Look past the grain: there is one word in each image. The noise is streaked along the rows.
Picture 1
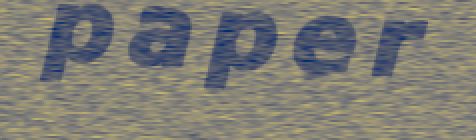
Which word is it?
paper
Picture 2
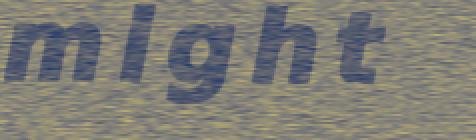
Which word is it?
might
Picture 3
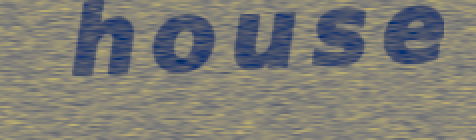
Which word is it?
house
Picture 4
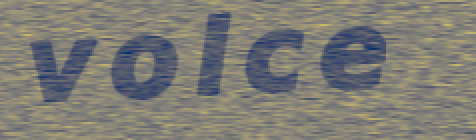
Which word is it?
voice
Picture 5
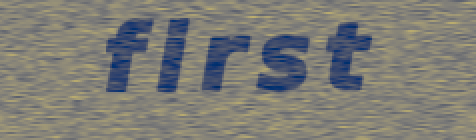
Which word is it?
first
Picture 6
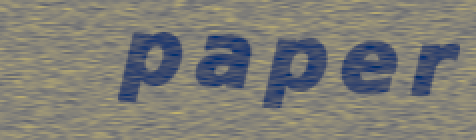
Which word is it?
paper
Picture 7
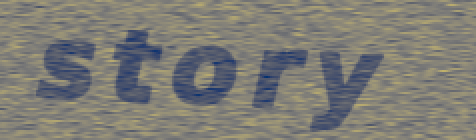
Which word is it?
story
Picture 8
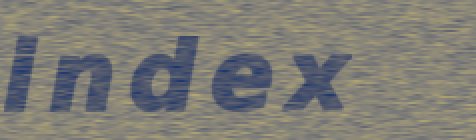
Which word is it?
index
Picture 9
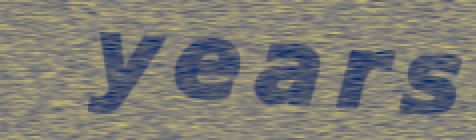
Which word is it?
years
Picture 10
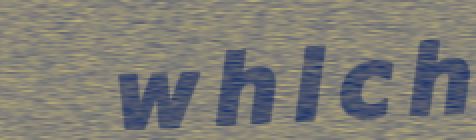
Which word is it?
which
